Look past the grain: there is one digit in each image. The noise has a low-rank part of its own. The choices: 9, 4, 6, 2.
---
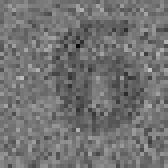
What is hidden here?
dark 6
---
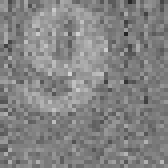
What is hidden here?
light 9
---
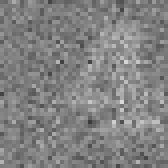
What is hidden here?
light 4
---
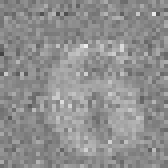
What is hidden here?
light 6
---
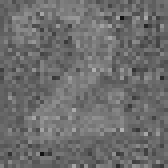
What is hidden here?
light 2
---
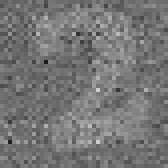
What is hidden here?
light 2
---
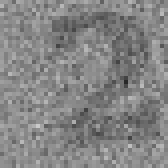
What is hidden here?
dark 2
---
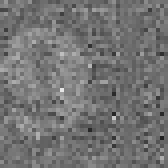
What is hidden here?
light 9
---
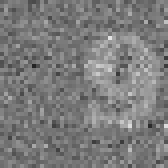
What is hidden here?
light 9
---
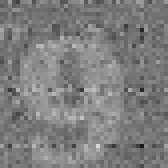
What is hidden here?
light 9
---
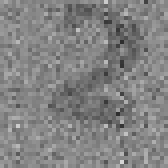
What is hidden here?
dark 2
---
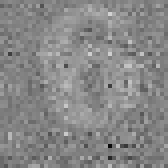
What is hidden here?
light 6
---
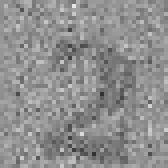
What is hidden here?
dark 2
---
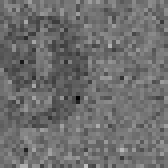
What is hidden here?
dark 9
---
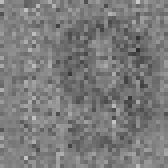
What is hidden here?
dark 9
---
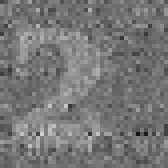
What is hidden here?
light 2
